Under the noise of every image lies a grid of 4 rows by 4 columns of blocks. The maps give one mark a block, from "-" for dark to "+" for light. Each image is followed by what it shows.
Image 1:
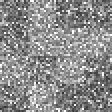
- + - -
- + + +
+ - + -
- + - -
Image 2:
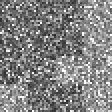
- - - +
- - - +
- - + +
+ - - +
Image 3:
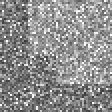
- + + +
- + + +
- - + +
- - - -
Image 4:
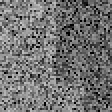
+ + - -
+ + - -
+ + - -
+ + + -
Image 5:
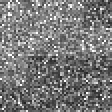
+ + + -
+ + + +
+ - - -
- - - -
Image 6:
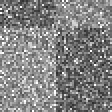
- - + +
+ + - -
+ + - -
+ + - -
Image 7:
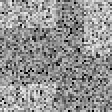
+ + - +
- - - +
- - - -
+ + - -
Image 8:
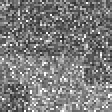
- - - -
- - - -
+ + + -
- + + +
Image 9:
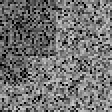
- - + +
- - + +
- + + +
+ + + +
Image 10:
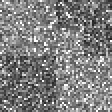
+ + - -
+ + + -
- - + +
- - + +
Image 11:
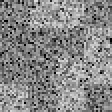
- + + -
- - - +
- - + +
+ - + -
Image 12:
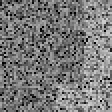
- - - +
- - - +
- - - +
- - + +
